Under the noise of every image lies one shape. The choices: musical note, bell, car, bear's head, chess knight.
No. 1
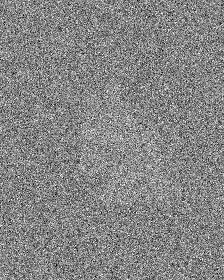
chess knight
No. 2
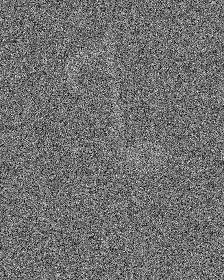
musical note
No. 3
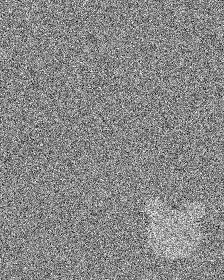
bear's head
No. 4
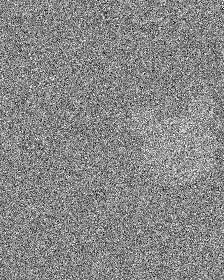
bear's head
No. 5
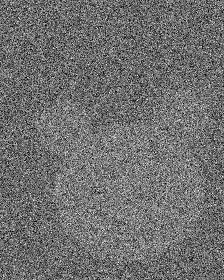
bear's head
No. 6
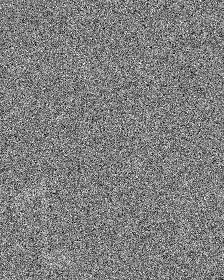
musical note
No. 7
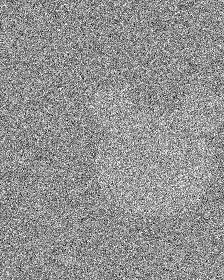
bear's head
